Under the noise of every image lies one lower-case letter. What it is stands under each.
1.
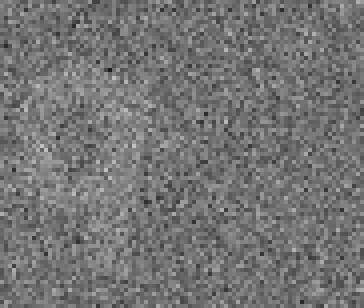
q
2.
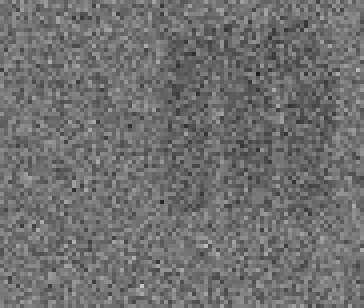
m
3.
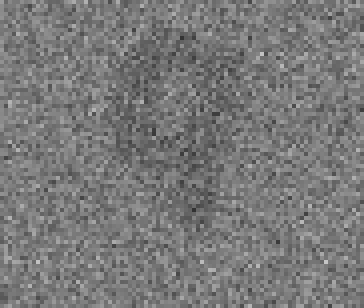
q
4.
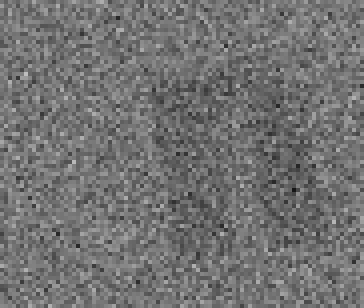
n
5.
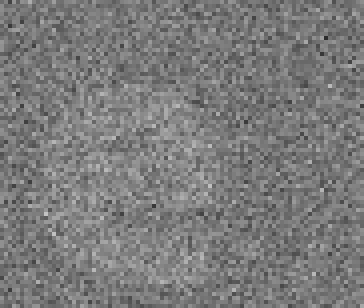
e
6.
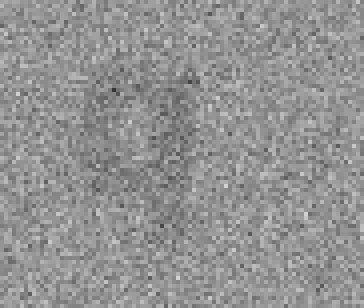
q
